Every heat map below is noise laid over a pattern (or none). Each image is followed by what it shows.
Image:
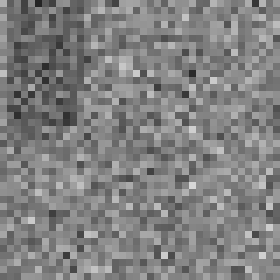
one block
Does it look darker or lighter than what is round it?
darker
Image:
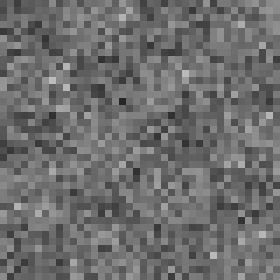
a checkerboard
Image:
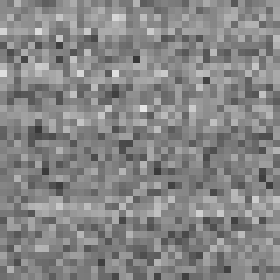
bands of rows
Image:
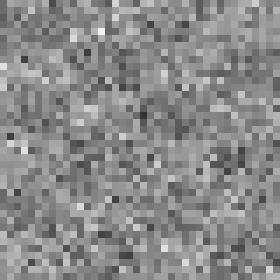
a checkerboard
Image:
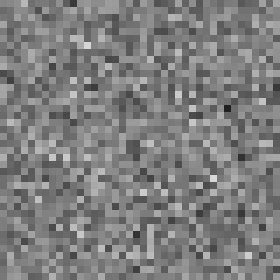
only noise
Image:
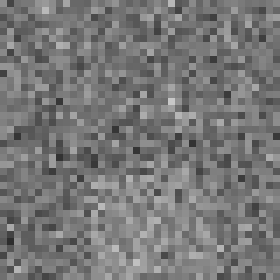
one block
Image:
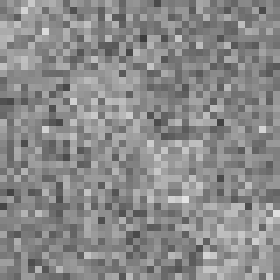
blocks along the diagonal
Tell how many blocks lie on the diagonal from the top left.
4
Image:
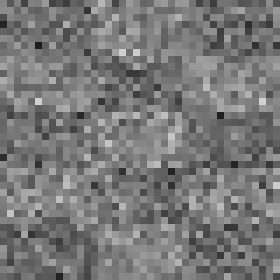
a checkerboard
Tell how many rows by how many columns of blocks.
5 by 3
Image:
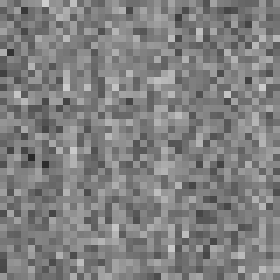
bands of columns
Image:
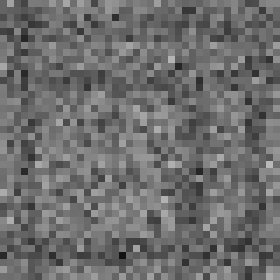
bands of rows crossing bands of columns
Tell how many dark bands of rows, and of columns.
3 and 3
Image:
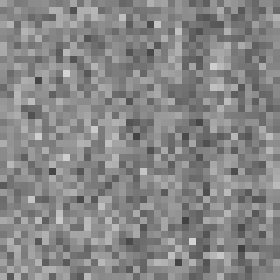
bands of columns
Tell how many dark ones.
3
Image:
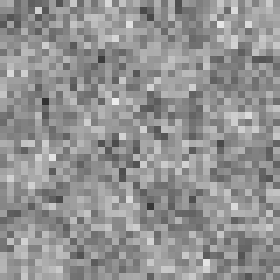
a checkerboard
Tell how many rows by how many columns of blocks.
6 by 4
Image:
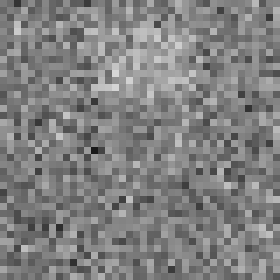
one block
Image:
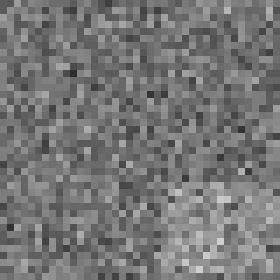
one block
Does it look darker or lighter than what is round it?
lighter
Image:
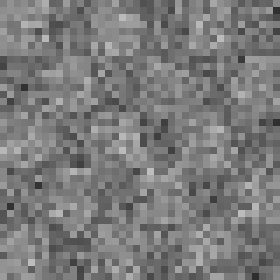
a checkerboard
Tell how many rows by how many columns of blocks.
5 by 6
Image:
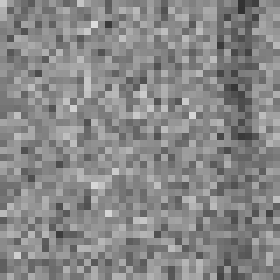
one band of columns
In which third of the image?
right
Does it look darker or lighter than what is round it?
darker
